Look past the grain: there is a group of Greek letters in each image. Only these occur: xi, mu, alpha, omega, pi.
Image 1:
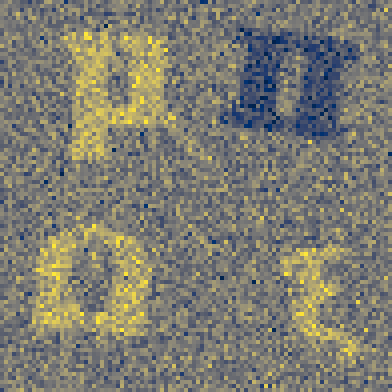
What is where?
top left: light mu; top right: dark pi; bottom left: light omega; bottom right: light xi
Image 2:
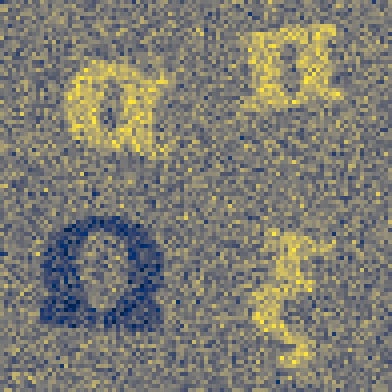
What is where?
top left: light alpha; top right: light pi; bottom left: dark omega; bottom right: light xi
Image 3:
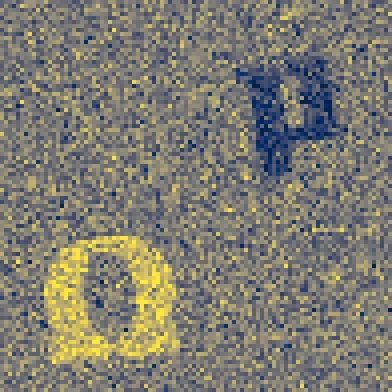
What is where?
top right: dark mu; bottom left: light omega
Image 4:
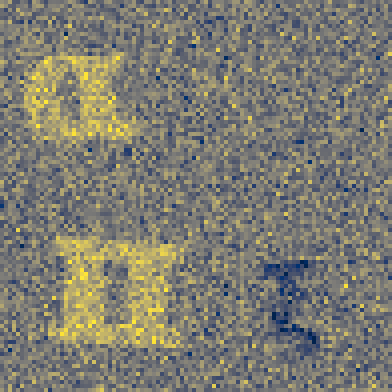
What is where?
top left: light alpha; bottom left: light pi; bottom right: dark xi
